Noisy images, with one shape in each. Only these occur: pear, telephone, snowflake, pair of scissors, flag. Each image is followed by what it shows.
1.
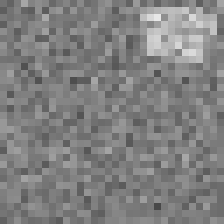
telephone
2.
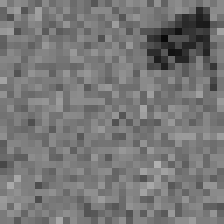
flag
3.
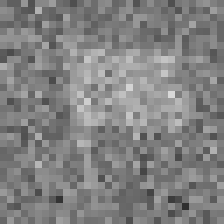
flag
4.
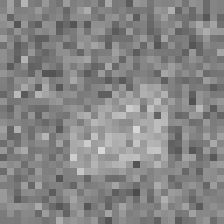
flag
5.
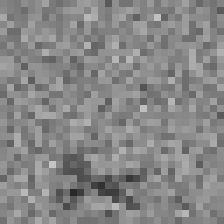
pair of scissors
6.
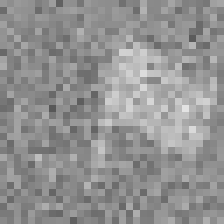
flag
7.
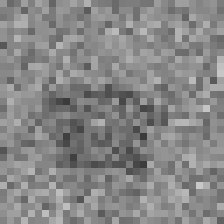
telephone
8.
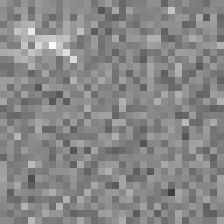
pair of scissors
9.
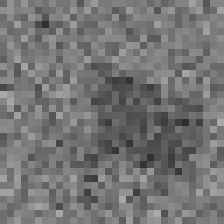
flag
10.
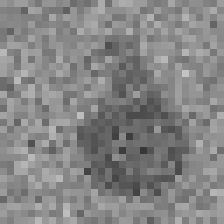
pear
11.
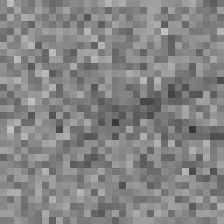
pair of scissors
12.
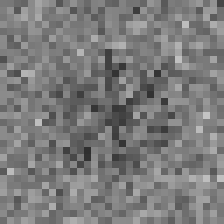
snowflake
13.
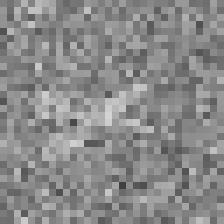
pair of scissors
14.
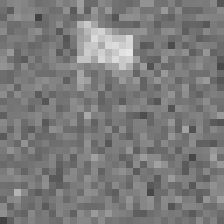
flag
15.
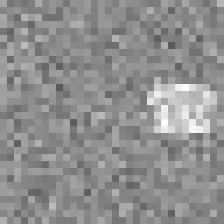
telephone
